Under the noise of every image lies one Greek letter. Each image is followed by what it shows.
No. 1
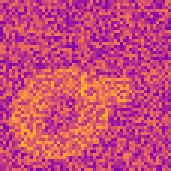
sigma
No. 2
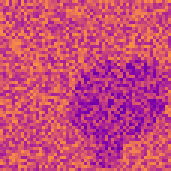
phi
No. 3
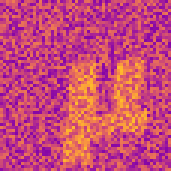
mu
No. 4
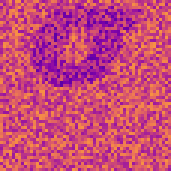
sigma
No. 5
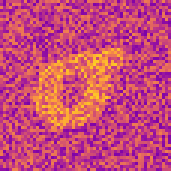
sigma
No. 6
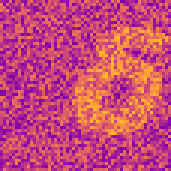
delta
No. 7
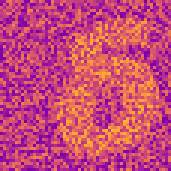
delta
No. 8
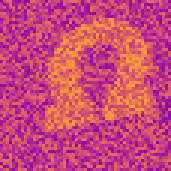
omega
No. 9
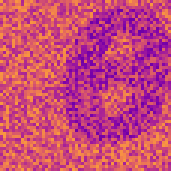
theta
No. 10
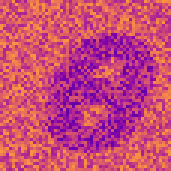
theta
